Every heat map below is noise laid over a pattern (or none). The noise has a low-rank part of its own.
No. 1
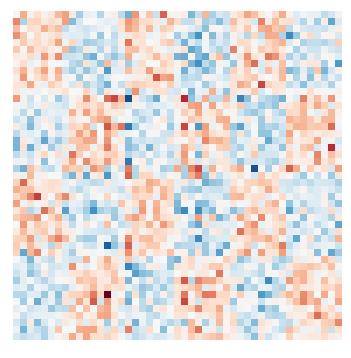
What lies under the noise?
a checkerboard
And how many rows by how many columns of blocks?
4 by 6
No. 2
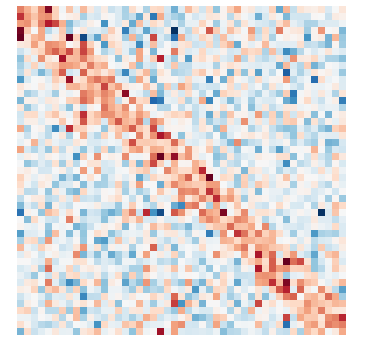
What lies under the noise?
a diagonal band
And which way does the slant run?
top left to bottom right
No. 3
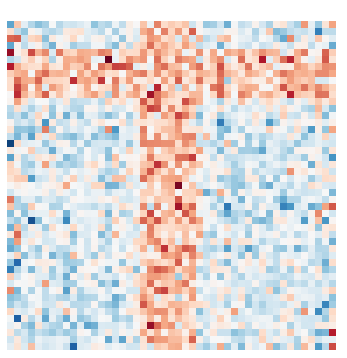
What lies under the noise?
bands of rows crossing bands of columns
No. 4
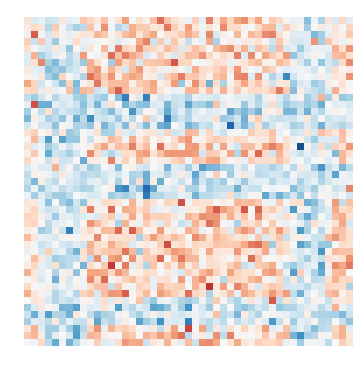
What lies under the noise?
bands of rows crossing bands of columns
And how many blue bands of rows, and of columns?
3 and 2
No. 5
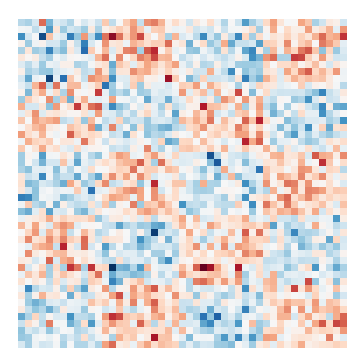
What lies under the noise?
a checkerboard
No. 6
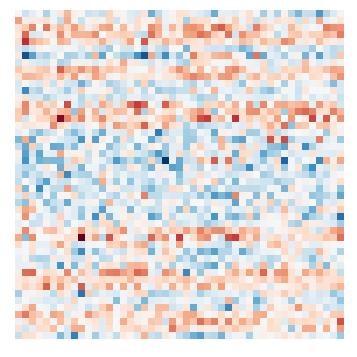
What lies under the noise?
bands of rows
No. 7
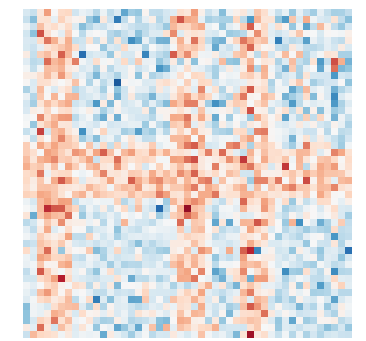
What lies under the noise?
bands of rows crossing bands of columns
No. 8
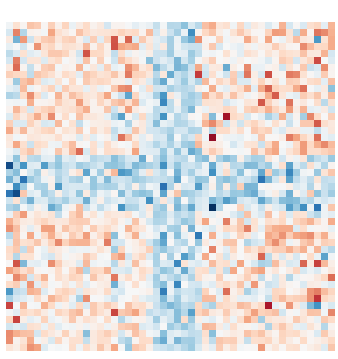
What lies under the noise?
bands of rows crossing bands of columns
